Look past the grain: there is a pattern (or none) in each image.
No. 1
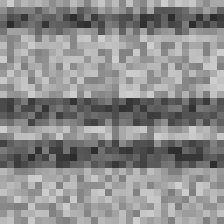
bands of rows
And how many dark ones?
3
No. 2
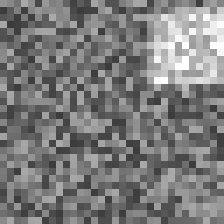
one block
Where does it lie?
top right
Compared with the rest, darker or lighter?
lighter
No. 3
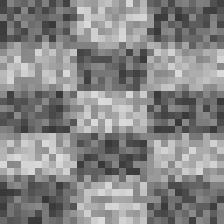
a checkerboard
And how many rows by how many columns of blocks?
5 by 3
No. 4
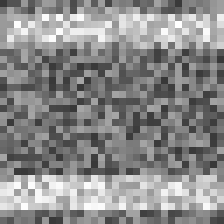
bands of rows
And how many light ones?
2
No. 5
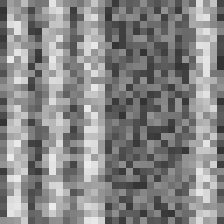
bands of columns
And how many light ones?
4
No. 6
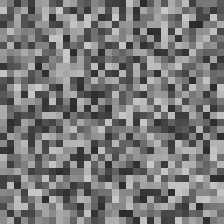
only noise
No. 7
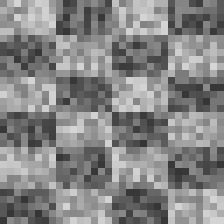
a checkerboard
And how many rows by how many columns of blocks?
6 by 4
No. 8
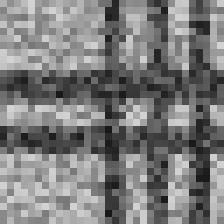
bands of rows crossing bands of columns
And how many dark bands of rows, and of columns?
2 and 3
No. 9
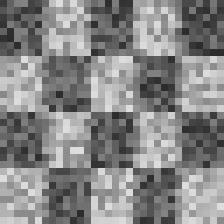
a checkerboard
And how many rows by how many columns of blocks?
4 by 5
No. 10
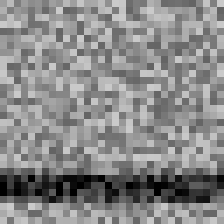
one band of rows
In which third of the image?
bottom
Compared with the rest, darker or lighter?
darker
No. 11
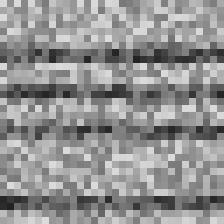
bands of rows
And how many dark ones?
4
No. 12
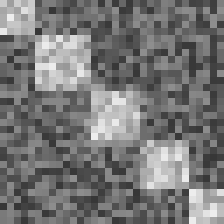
blocks along the diagonal
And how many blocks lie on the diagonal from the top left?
5
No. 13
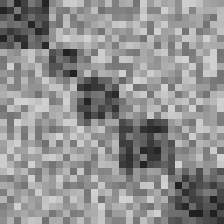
blocks along the diagonal
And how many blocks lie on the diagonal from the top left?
5
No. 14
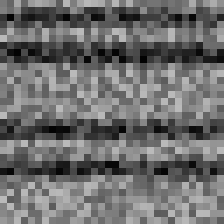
bands of rows
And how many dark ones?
4
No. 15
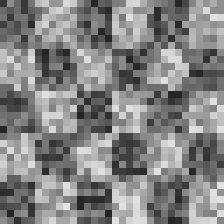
a checkerboard
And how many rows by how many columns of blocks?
5 by 6
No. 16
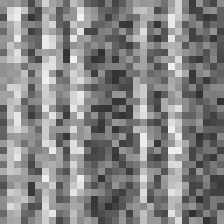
bands of columns
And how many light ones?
5
